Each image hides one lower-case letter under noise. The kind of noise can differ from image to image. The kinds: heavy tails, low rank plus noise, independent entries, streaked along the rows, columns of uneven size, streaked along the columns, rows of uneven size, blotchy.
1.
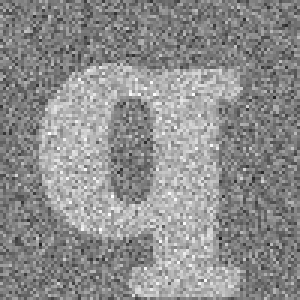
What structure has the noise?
independent entries
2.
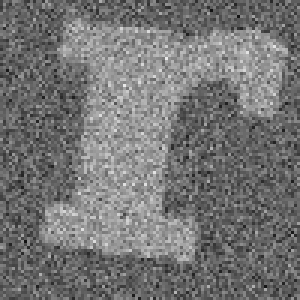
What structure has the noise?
independent entries
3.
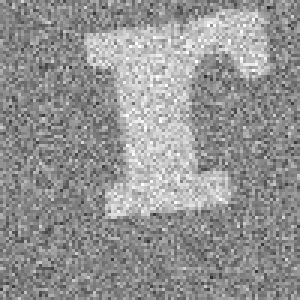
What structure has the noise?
low rank plus noise
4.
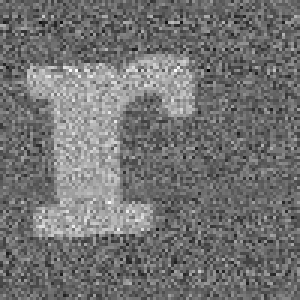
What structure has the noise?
rows of uneven size
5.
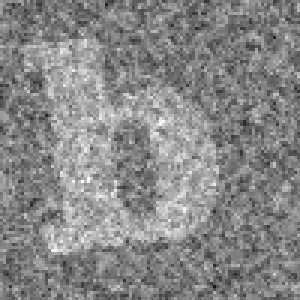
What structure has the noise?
blotchy
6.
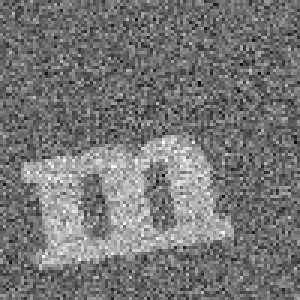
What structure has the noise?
low rank plus noise
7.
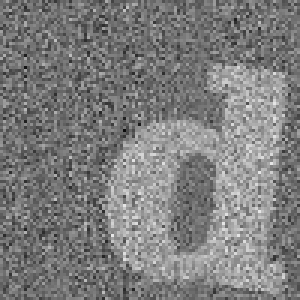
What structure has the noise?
columns of uneven size
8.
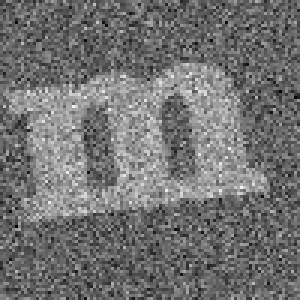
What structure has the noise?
low rank plus noise
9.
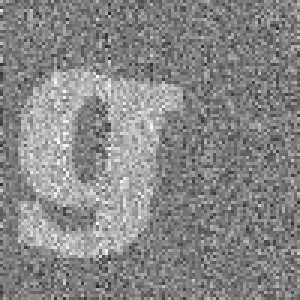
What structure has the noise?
columns of uneven size
